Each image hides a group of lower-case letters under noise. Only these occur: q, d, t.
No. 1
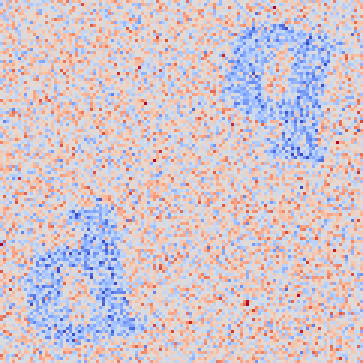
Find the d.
bottom left
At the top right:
q
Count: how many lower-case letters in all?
2
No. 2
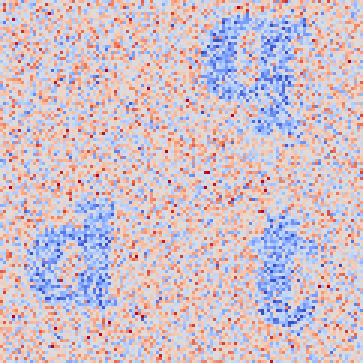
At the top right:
q
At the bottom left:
d
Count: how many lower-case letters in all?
3
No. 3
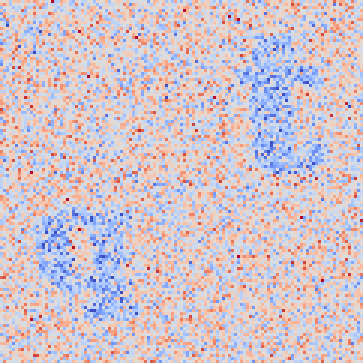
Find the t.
top right
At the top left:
nothing
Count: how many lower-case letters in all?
2
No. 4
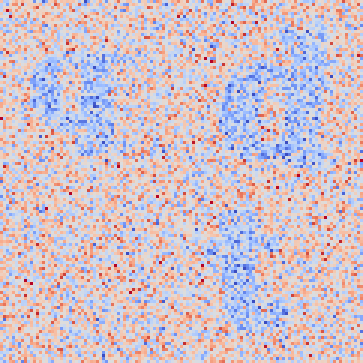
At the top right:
d
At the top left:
q
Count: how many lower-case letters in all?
3
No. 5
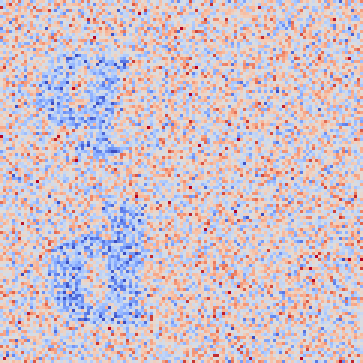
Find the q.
top left
